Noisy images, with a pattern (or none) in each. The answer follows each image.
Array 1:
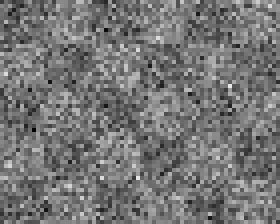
a checkerboard
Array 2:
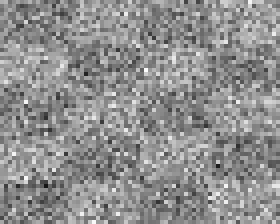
a checkerboard
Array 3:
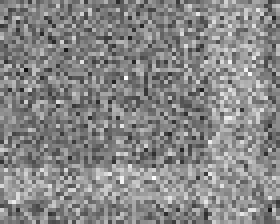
bands of rows crossing bands of columns
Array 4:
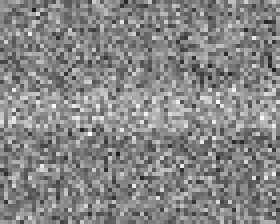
one band of rows
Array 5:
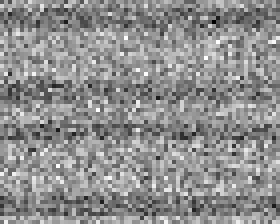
bands of rows
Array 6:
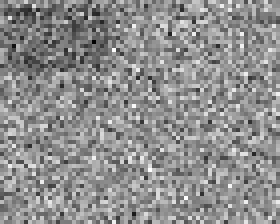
one block
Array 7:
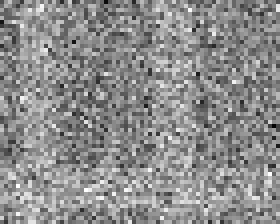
bands of rows crossing bands of columns
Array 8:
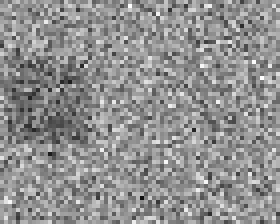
one block
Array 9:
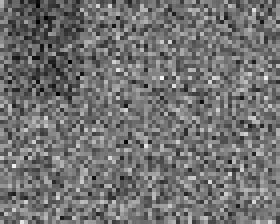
one block
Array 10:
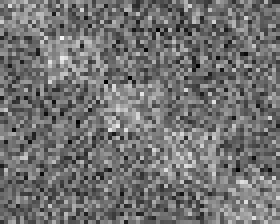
blocks along the diagonal
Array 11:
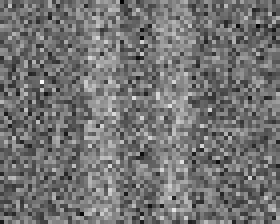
bands of columns
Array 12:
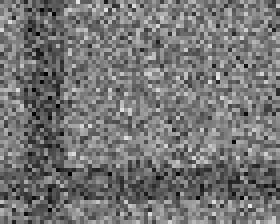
bands of rows crossing bands of columns
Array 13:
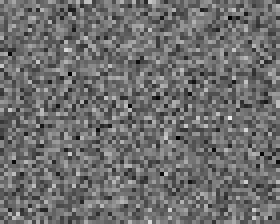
only noise
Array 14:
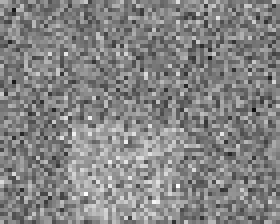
one block
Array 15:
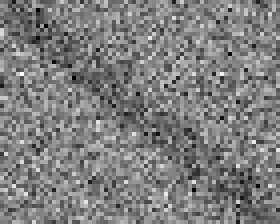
a diagonal band
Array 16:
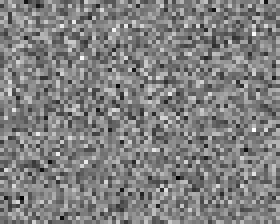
only noise
